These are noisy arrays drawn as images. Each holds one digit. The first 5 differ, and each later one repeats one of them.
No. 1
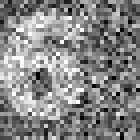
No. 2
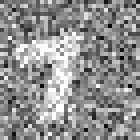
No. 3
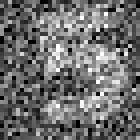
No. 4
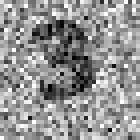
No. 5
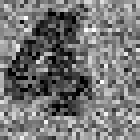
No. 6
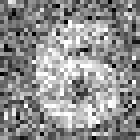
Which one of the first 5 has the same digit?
1
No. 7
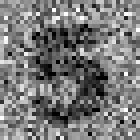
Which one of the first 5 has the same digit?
3
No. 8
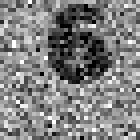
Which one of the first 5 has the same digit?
1
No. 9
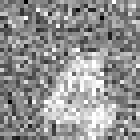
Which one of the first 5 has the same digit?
5
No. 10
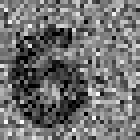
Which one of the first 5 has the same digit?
1
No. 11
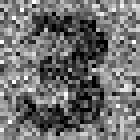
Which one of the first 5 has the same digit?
4
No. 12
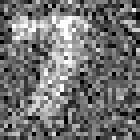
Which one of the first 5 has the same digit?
2
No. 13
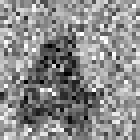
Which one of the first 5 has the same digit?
5
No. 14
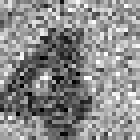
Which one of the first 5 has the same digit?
5
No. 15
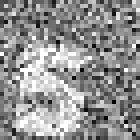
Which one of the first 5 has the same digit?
3
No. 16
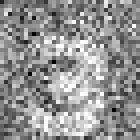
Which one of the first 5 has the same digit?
4
